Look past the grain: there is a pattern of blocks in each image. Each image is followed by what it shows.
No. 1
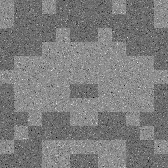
left and right mirror each other
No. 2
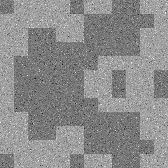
top and bottom mirror each other
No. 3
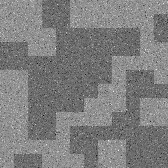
mirrored about the diagonal from the top left
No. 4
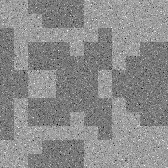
top and bottom mirror each other
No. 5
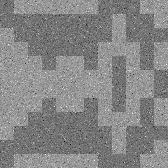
top and bottom mirror each other
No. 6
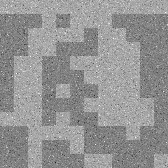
no symmetry
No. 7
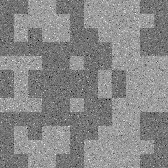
top and bottom mirror each other
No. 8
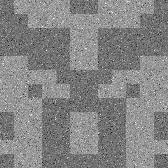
left and right mirror each other
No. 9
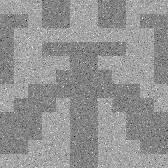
left and right mirror each other
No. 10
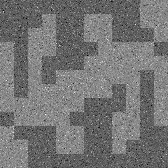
the same after a half turn
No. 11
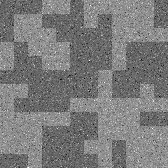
mirrored about the diagonal from the top left
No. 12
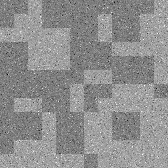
mirrored about the diagonal from the top left
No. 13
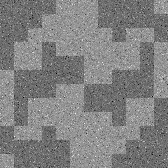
the same after a half turn
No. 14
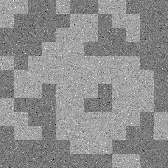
mirrored about the diagonal from the top left
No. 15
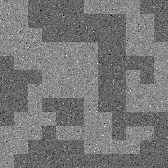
no symmetry
